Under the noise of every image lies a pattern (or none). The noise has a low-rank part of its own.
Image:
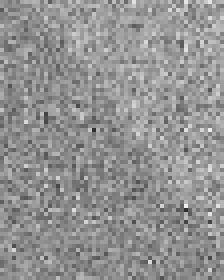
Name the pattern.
a sharp edge
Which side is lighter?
top right
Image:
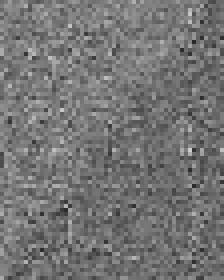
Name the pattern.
a sharp edge
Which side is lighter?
top left
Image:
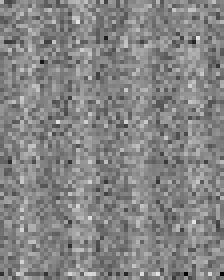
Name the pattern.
vertical stripes
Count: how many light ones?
4
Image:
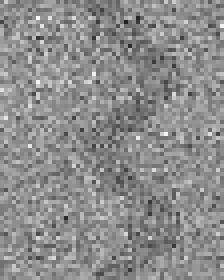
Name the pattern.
a wavy band
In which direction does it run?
top to bottom
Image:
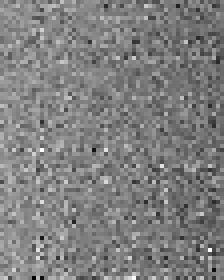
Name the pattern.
a smooth slope
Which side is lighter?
left
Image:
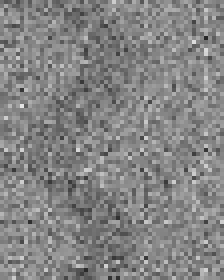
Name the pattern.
a wavy band
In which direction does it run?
top to bottom
